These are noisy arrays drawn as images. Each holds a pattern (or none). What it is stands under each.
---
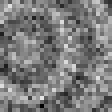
rings round one point
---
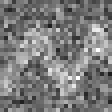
a wavy band
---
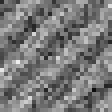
diagonal stripes
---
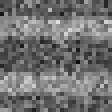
horizontal stripes
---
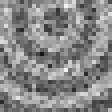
rings round one point
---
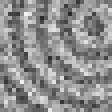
rings round one point
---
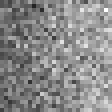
a smooth slope
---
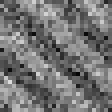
diagonal stripes
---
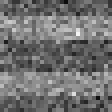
horizontal stripes
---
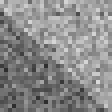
a sharp edge
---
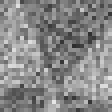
spokes from one point
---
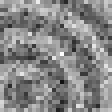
rings round one point
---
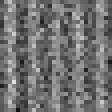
vertical stripes
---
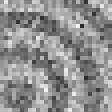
rings round one point
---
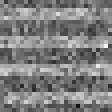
horizontal stripes
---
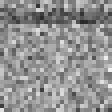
one horizontal stripe
